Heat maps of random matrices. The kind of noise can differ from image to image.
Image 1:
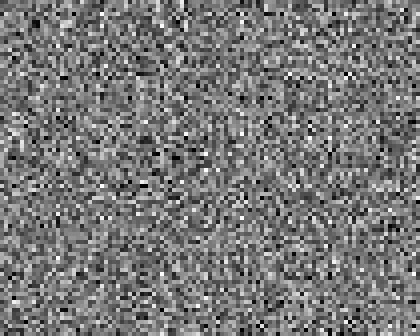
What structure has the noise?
low rank plus noise
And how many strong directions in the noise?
five to eight
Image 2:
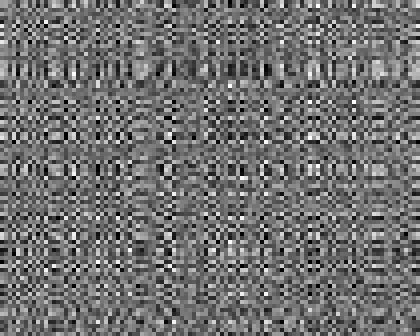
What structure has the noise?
low rank plus noise
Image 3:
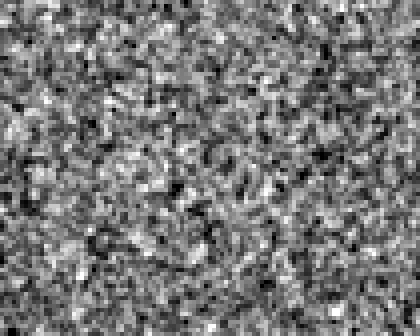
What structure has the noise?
blotchy
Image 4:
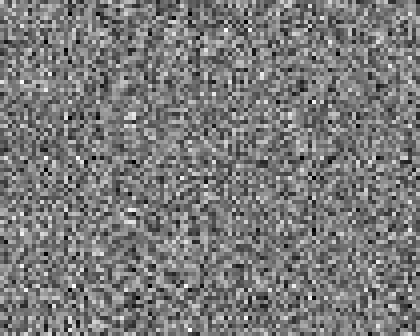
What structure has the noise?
low rank plus noise
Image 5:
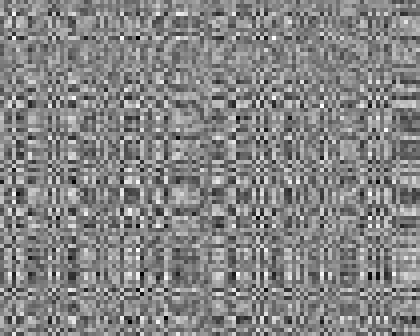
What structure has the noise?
low rank plus noise
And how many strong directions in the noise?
one
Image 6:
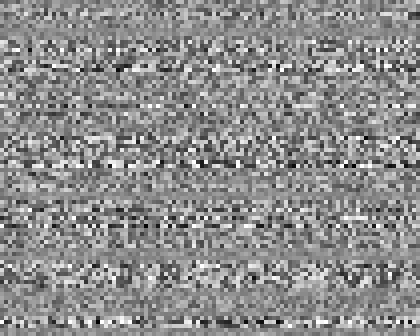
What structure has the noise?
rows of uneven size
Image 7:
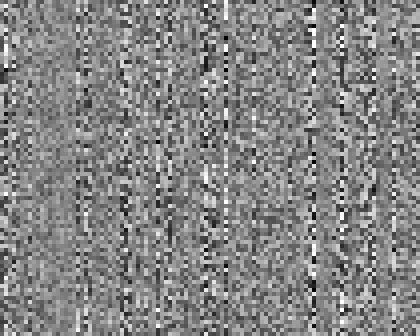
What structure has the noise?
columns of uneven size
